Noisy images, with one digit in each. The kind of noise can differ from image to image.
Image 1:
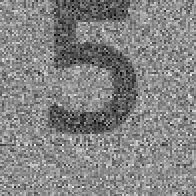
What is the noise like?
rows of uneven size
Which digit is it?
5
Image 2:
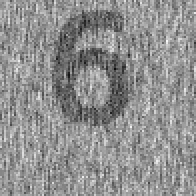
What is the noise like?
streaked along the columns
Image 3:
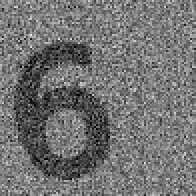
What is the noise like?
low rank plus noise
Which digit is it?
6
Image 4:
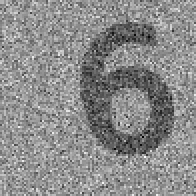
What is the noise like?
independent entries
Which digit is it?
6
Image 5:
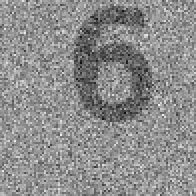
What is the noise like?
low rank plus noise
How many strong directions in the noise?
one
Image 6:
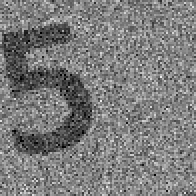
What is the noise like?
independent entries
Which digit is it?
5
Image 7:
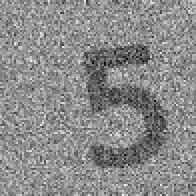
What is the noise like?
low rank plus noise
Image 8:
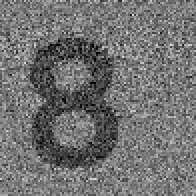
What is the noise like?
rows of uneven size
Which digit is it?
8
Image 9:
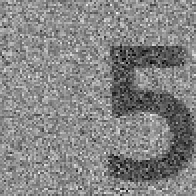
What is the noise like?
low rank plus noise
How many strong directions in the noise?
two
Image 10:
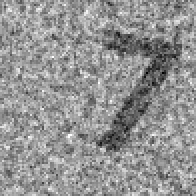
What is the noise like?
blotchy
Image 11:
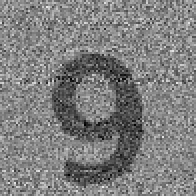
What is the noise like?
rows of uneven size
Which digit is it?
9
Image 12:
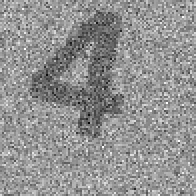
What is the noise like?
low rank plus noise
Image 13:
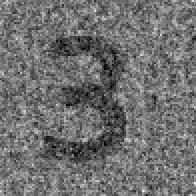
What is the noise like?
blotchy
